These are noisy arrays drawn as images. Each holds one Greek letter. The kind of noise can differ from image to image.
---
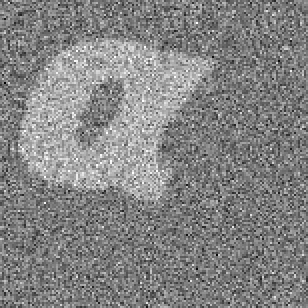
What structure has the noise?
low rank plus noise
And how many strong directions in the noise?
three or four
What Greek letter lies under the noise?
alpha
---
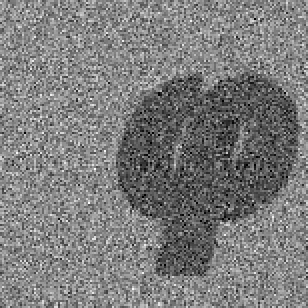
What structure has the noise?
low rank plus noise
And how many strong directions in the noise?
two
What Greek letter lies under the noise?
phi
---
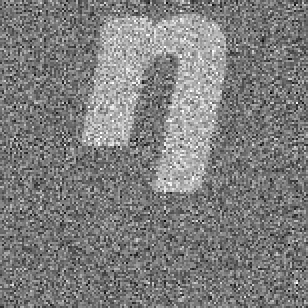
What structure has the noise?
low rank plus noise
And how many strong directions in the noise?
two
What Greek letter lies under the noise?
eta
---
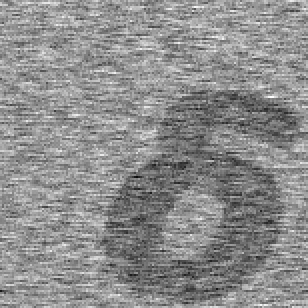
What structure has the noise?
streaked along the rows
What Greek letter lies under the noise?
delta
